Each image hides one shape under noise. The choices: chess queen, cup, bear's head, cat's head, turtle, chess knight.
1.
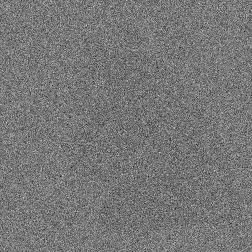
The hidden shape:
chess knight
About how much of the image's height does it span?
nearly all
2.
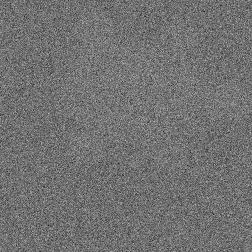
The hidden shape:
turtle
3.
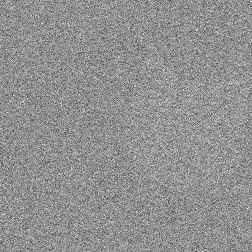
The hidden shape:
cat's head
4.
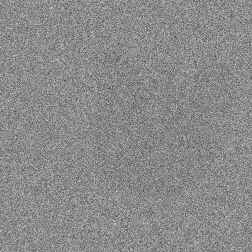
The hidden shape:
bear's head
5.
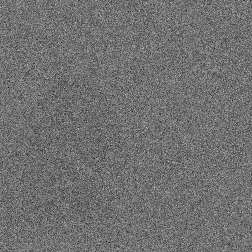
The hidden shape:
chess knight
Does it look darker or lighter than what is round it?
darker
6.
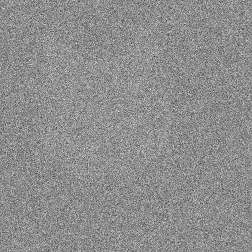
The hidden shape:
cat's head
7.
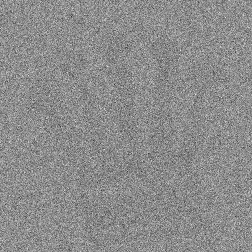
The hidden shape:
chess queen
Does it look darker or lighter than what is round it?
darker
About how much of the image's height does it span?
nearly all
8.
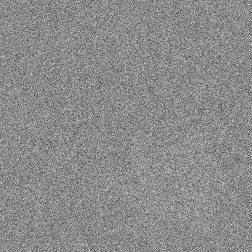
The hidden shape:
turtle
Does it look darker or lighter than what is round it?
lighter
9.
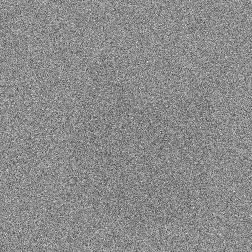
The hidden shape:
cat's head
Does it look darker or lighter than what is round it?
darker
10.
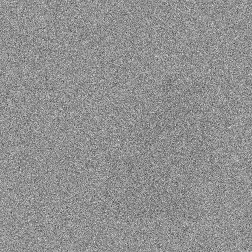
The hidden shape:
chess knight
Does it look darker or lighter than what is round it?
darker
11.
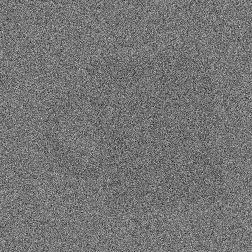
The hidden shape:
cup
